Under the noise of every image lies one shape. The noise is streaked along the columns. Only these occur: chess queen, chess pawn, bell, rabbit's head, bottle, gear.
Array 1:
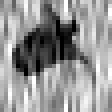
bell
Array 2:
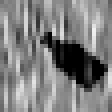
bottle
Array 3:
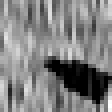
bottle
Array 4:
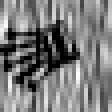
chess queen
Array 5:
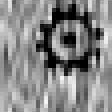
gear
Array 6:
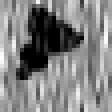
chess pawn
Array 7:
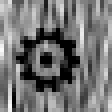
gear
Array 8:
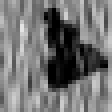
chess pawn
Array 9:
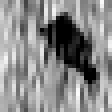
bottle
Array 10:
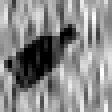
bottle
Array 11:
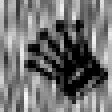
chess queen
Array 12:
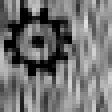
gear
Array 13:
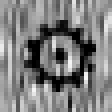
gear
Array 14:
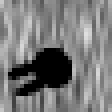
rabbit's head
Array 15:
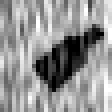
bottle
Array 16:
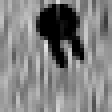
rabbit's head
